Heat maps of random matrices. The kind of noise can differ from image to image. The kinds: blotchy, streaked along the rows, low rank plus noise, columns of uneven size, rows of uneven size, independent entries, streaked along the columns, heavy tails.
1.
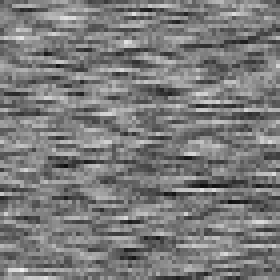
streaked along the rows
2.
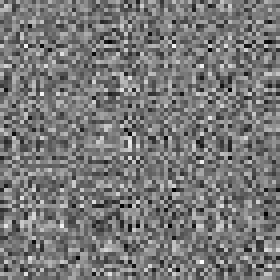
low rank plus noise
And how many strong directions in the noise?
two
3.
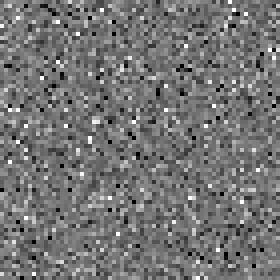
heavy tails
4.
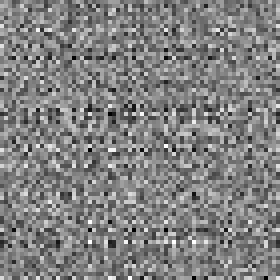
low rank plus noise
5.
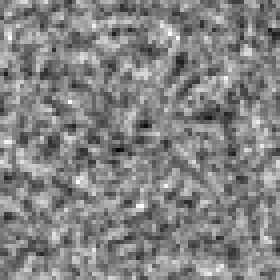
blotchy
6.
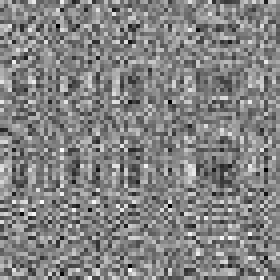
low rank plus noise
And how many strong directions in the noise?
one
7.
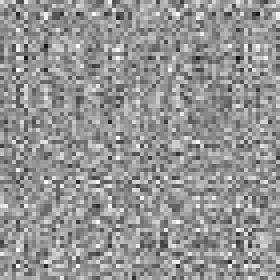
low rank plus noise
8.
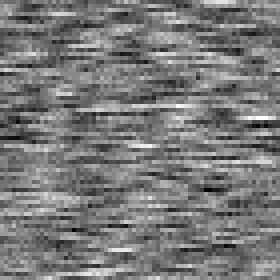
streaked along the rows
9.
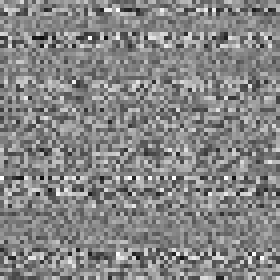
rows of uneven size
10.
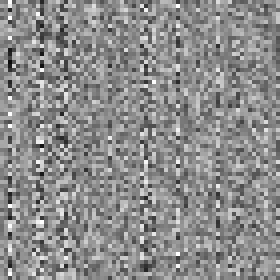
columns of uneven size
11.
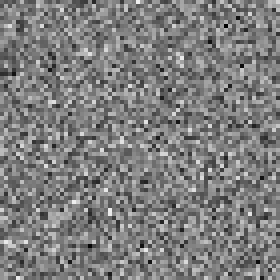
independent entries
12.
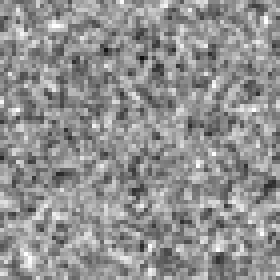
blotchy
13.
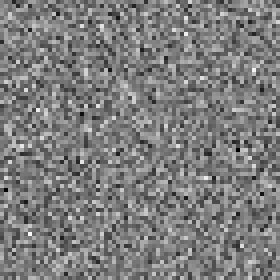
independent entries
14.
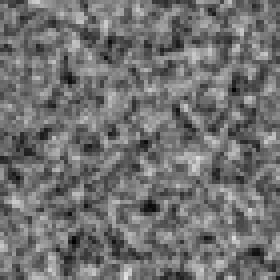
blotchy
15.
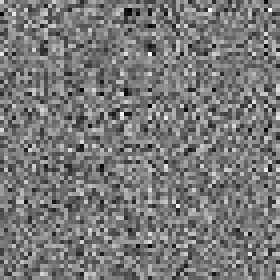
low rank plus noise
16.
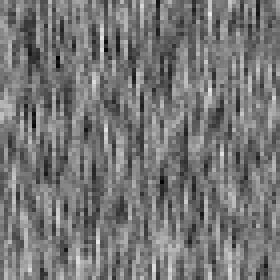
streaked along the columns
